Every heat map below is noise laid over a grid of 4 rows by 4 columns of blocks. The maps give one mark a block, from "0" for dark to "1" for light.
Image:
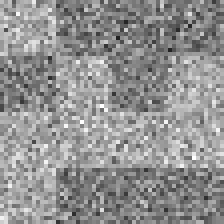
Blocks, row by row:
1 0 0 0
0 1 0 1
1 1 1 1
1 0 0 0
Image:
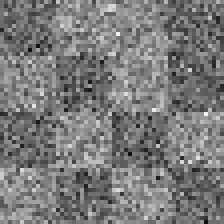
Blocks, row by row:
0 1 1 0
1 0 1 0
0 1 0 1
1 0 1 0
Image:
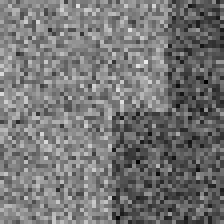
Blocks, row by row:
1 1 1 0
1 1 1 0
1 1 0 0
1 1 0 0
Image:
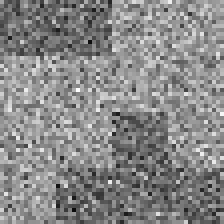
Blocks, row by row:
0 0 1 1
1 1 1 1
1 1 0 1
1 0 0 0
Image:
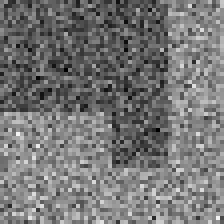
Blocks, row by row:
0 0 0 1
0 0 0 1
1 1 0 1
1 1 1 1
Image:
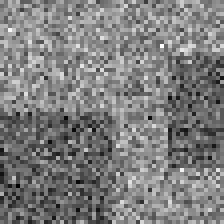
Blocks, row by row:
1 1 1 1
1 1 1 0
0 0 1 0
0 0 1 1
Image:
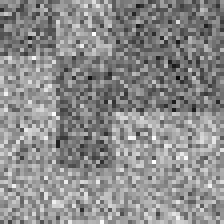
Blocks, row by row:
0 1 0 0
1 0 0 0
1 0 1 1
1 1 1 1
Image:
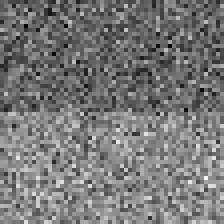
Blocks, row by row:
0 0 0 0
0 0 0 0
1 1 1 1
1 1 1 1
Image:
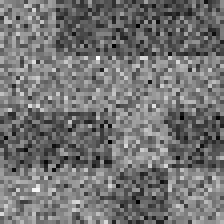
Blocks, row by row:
1 0 0 0
1 1 1 1
0 0 1 0
1 1 0 1
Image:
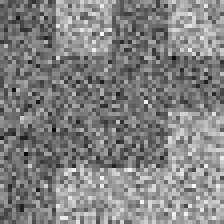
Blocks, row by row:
0 1 0 1
0 0 0 0
0 0 0 1
0 1 1 1
